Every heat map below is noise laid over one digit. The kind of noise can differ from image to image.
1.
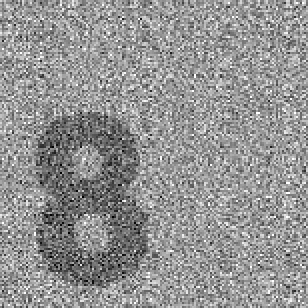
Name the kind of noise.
low rank plus noise
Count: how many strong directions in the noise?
five to eight
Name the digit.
8
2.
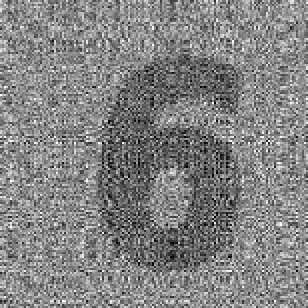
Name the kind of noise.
low rank plus noise
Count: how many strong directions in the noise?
three or four
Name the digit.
6
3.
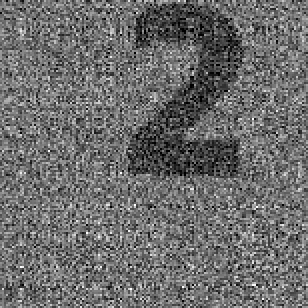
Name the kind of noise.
low rank plus noise
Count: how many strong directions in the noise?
five to eight
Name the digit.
2
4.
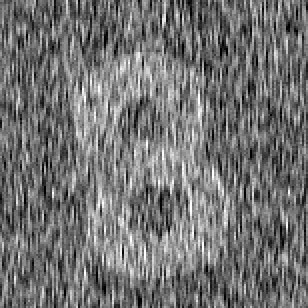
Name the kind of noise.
streaked along the columns
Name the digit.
8
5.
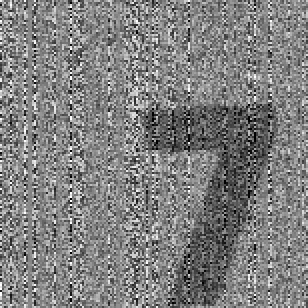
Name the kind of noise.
columns of uneven size
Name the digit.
7
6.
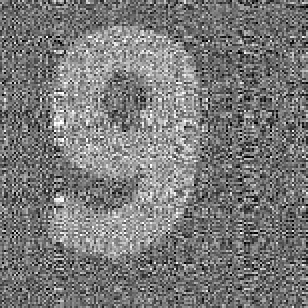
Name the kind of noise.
low rank plus noise
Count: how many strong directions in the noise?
three or four
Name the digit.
9
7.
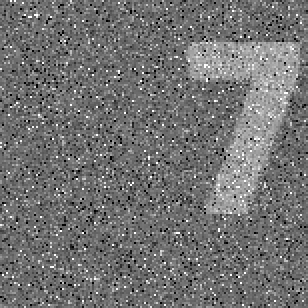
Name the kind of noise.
heavy tails
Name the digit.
7
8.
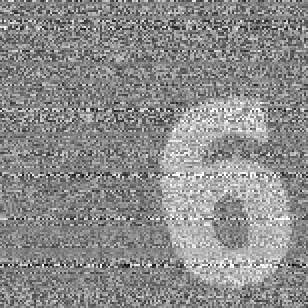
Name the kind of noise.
rows of uneven size
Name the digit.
6
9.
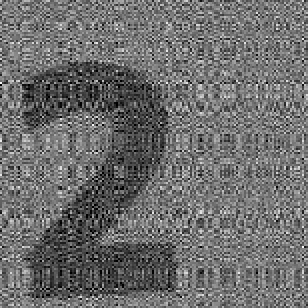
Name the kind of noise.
low rank plus noise
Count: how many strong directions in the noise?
two
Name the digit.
2
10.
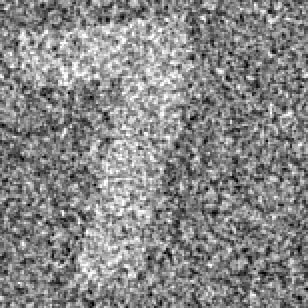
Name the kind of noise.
blotchy
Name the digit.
7
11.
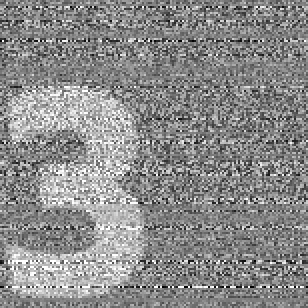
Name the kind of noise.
rows of uneven size
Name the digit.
3
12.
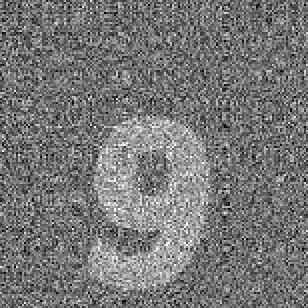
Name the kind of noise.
low rank plus noise
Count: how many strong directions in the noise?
five to eight
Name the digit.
9
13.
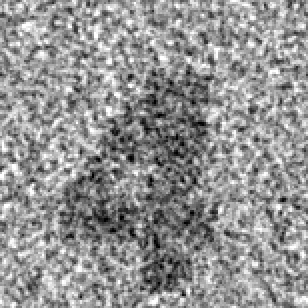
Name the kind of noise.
blotchy
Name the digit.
4
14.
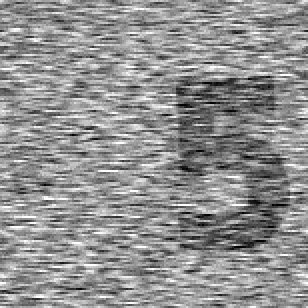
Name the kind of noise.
streaked along the rows
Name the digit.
5
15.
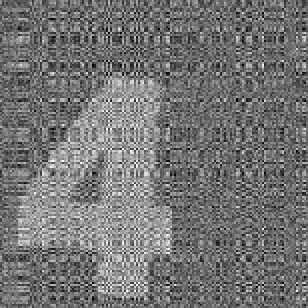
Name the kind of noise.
low rank plus noise
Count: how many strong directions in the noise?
one
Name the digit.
4
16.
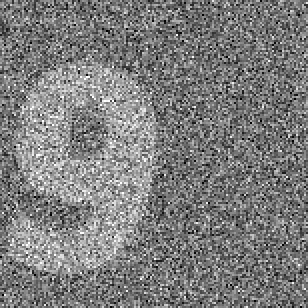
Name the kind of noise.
independent entries
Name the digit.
9
